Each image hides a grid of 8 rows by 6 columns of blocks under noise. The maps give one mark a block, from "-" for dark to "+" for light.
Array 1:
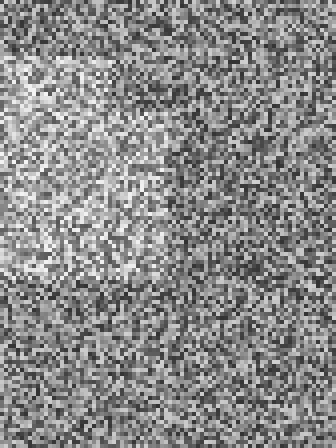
- - - - - -
+ + - - - -
+ + + - - -
+ + + - - -
+ + + - - -
- - - - - -
- - - - - -
- - - - - -
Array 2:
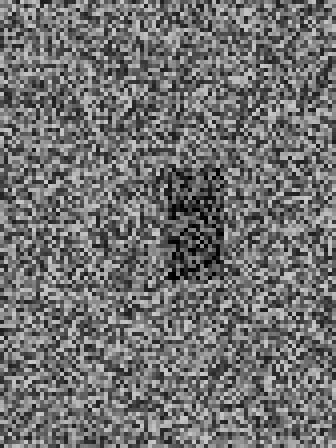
+ + + + + +
+ + + + + +
+ + + + + +
+ + + - + +
+ + + - + +
+ + + + + +
+ + + + + +
+ + + + + +
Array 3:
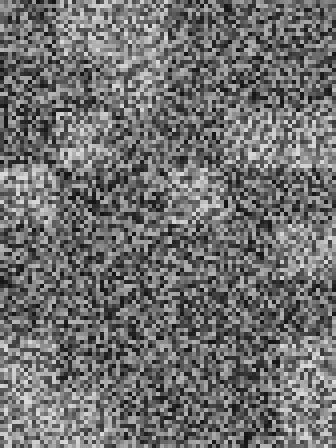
- + + - - -
- - + - - -
- + - - + +
+ - - + - -
- - - - - +
- - - - - -
+ - - - - +
+ + - - - +
